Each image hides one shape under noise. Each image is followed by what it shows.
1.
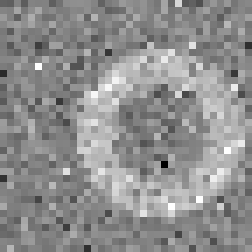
ring
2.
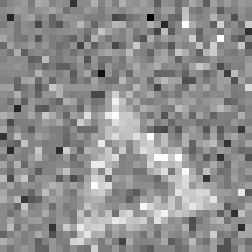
triangle frame
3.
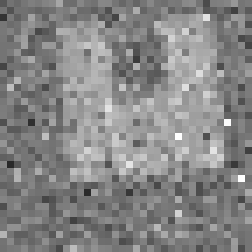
square with a notch
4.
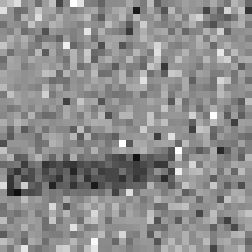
bar
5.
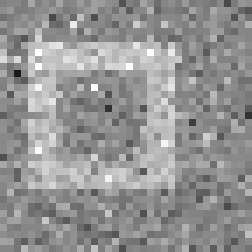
square frame
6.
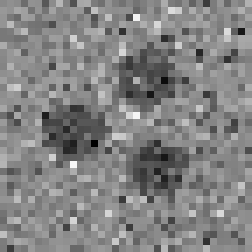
three dots
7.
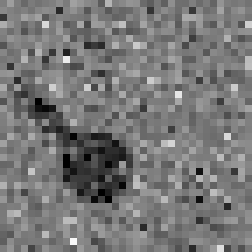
lollipop
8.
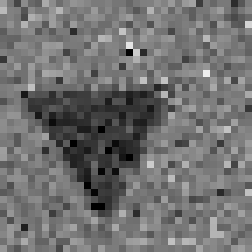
triangle
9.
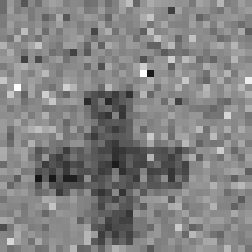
cross
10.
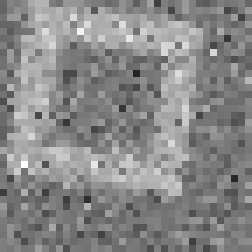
square frame
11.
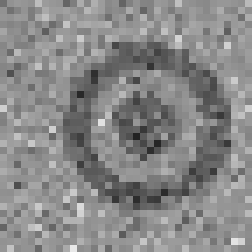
bullseye
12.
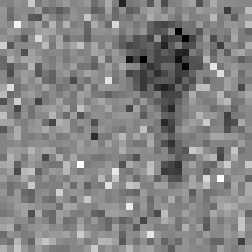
lollipop
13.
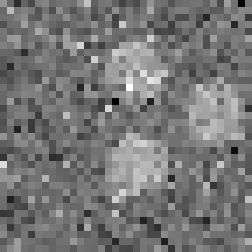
three dots
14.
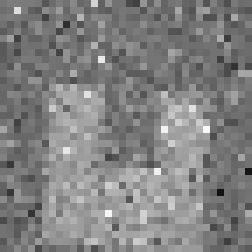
square with a notch
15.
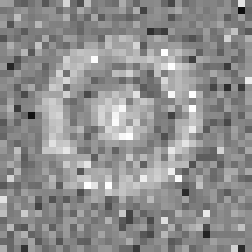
bullseye
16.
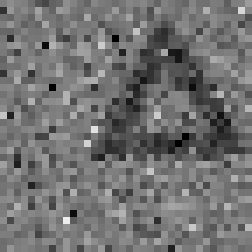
triangle frame
